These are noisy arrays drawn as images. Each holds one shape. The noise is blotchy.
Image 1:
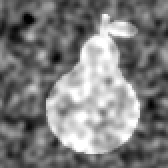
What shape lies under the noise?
pear
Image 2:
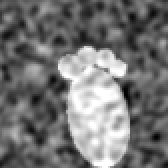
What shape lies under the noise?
footprint
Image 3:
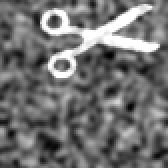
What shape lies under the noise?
pair of scissors
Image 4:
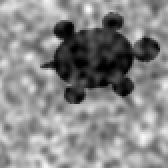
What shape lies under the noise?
turtle
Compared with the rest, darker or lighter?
darker
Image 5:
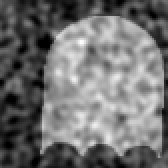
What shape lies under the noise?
ghost
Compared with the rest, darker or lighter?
lighter
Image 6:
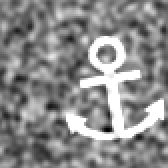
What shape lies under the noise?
anchor
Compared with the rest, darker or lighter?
lighter
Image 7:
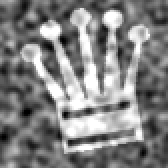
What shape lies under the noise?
chess queen
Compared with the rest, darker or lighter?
lighter
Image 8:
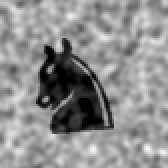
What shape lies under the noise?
chess knight
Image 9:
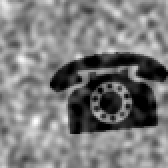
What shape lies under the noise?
telephone
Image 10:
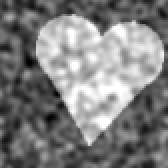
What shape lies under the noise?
heart
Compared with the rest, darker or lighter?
lighter
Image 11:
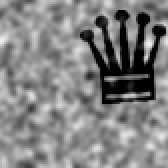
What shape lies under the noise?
chess queen
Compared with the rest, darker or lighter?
darker
